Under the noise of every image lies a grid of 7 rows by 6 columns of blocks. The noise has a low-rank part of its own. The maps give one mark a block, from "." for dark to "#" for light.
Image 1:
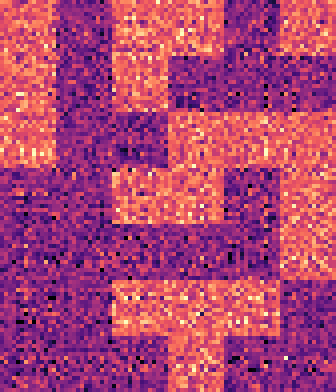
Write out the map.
# . # # . #
# . # . . .
# . . # # #
. . # # . #
. . . . . #
. . # # # .
. . . # . .
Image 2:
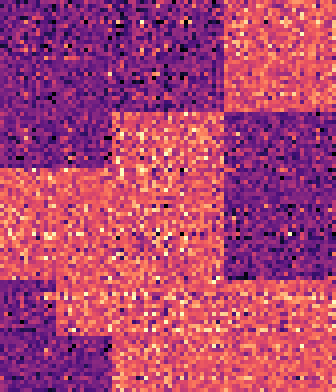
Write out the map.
. . . . # #
. . . . # #
. . # # . .
# # # # . .
# # # # . .
. # # # # #
. . # # # #
